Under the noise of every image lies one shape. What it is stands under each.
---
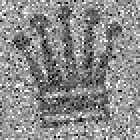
chess queen
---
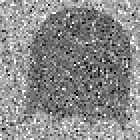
ghost
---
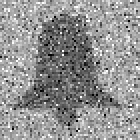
bell
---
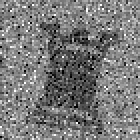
chess rook
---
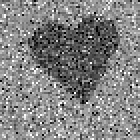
heart
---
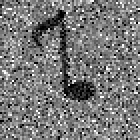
musical note
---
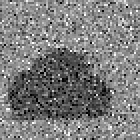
cloud
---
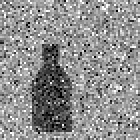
bottle
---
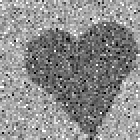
heart
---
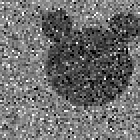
bear's head
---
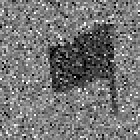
flag
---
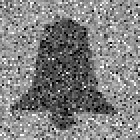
bell
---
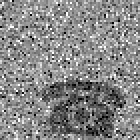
telephone
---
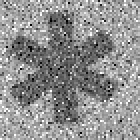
asterisk
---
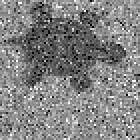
turtle
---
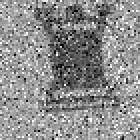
chess rook
